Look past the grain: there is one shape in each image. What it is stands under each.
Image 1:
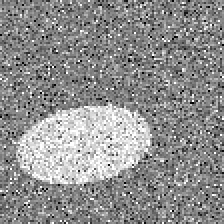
ellipse
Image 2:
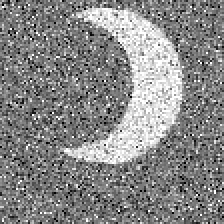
crescent
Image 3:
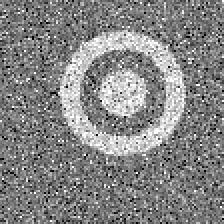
bullseye
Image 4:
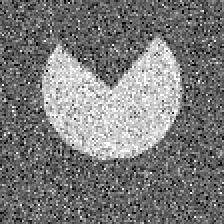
disc with a wedge cut out
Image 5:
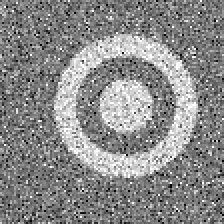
bullseye
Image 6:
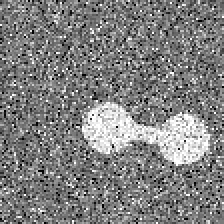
dumbbell
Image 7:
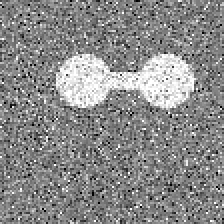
dumbbell
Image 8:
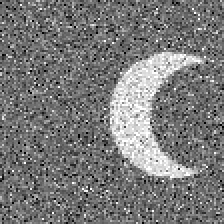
crescent
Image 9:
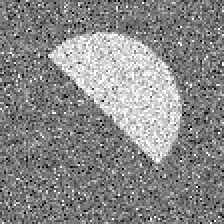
half disc
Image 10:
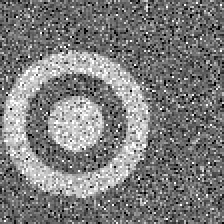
bullseye
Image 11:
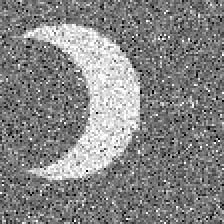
crescent
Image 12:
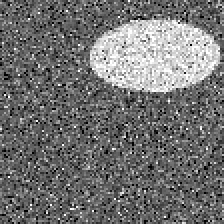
ellipse
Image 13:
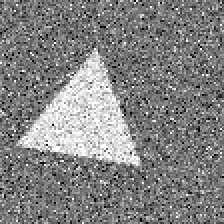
triangle
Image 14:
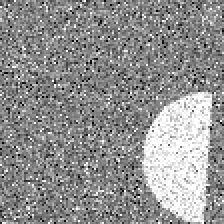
half disc
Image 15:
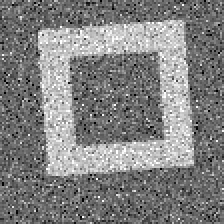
square frame
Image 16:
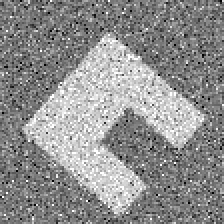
square with a notch
